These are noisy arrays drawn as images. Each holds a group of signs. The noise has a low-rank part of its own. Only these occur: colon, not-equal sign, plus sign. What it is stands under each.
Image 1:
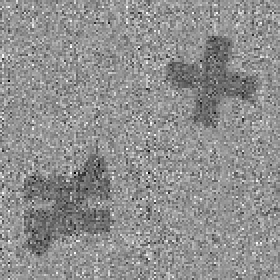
top right: plus sign; bottom left: not-equal sign
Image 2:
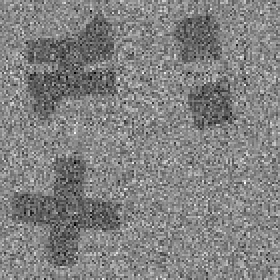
top left: not-equal sign; top right: colon; bottom left: plus sign
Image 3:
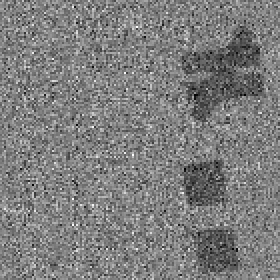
top right: not-equal sign; bottom right: colon
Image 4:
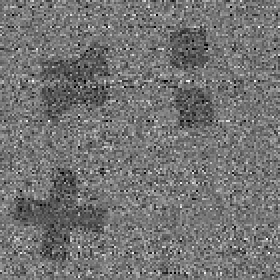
top left: not-equal sign; top right: colon; bottom left: plus sign
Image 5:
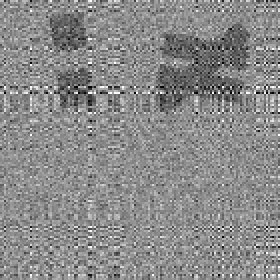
top left: colon; top right: not-equal sign
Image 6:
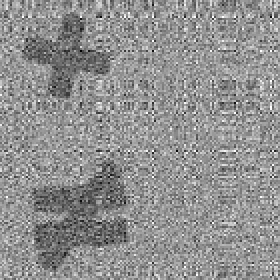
top left: plus sign; bottom left: not-equal sign
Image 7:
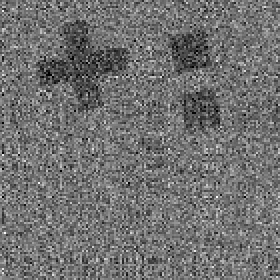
top left: plus sign; top right: colon
